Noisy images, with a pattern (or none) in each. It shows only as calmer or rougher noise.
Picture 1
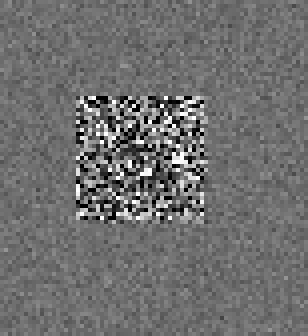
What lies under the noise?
one block
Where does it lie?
centre
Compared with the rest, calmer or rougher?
rougher
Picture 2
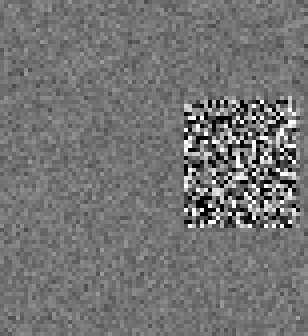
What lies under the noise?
one block
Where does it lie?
middle right
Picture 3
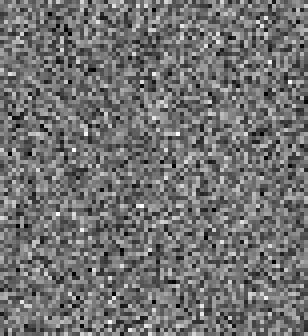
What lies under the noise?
only noise
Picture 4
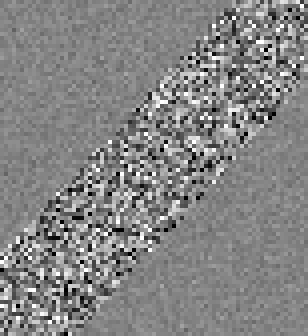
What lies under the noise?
a diagonal band
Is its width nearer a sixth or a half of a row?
a half
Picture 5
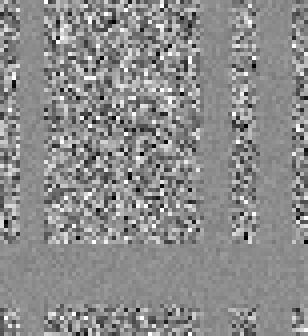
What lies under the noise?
bands of rows crossing bands of columns
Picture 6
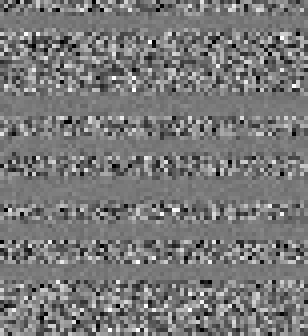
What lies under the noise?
bands of rows
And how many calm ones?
6
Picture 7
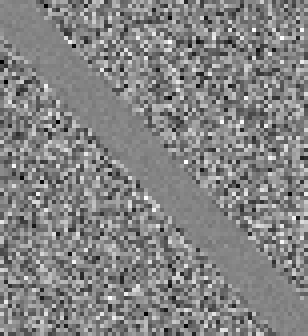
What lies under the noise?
a diagonal band
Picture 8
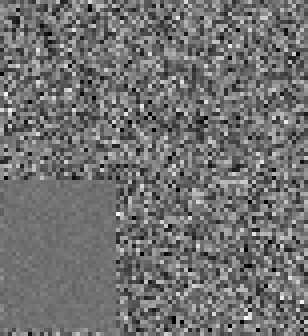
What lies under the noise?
one block
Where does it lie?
bottom left
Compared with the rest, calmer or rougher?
calmer
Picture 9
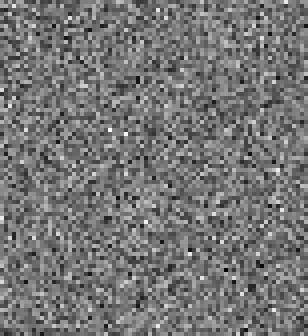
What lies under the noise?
only noise
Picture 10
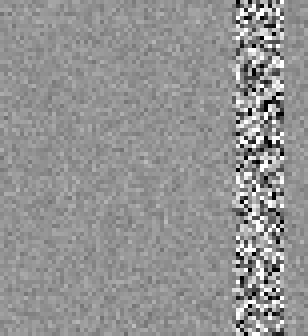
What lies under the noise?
one band of columns
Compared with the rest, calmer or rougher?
rougher
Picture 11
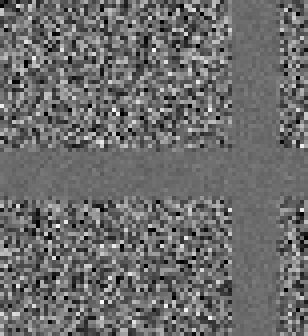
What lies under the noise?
bands of rows crossing bands of columns
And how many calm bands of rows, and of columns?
1 and 1
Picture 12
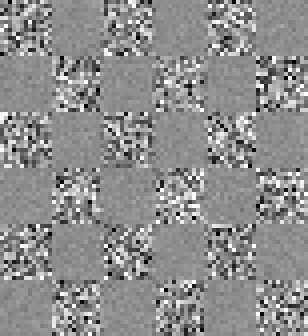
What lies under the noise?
a checkerboard
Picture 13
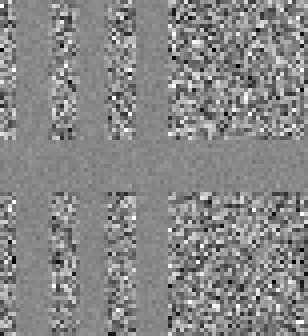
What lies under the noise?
bands of rows crossing bands of columns
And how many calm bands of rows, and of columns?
1 and 3
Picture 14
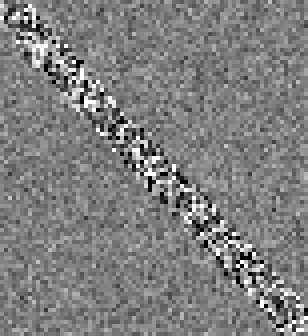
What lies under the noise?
a diagonal band
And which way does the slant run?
top left to bottom right
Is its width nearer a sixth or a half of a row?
a sixth
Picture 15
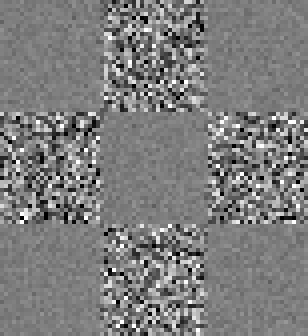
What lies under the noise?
a checkerboard
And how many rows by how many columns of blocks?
3 by 3
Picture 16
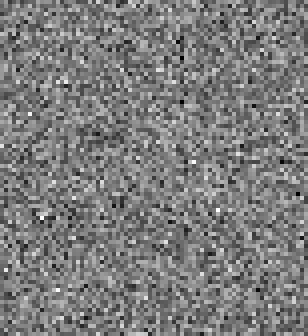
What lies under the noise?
only noise
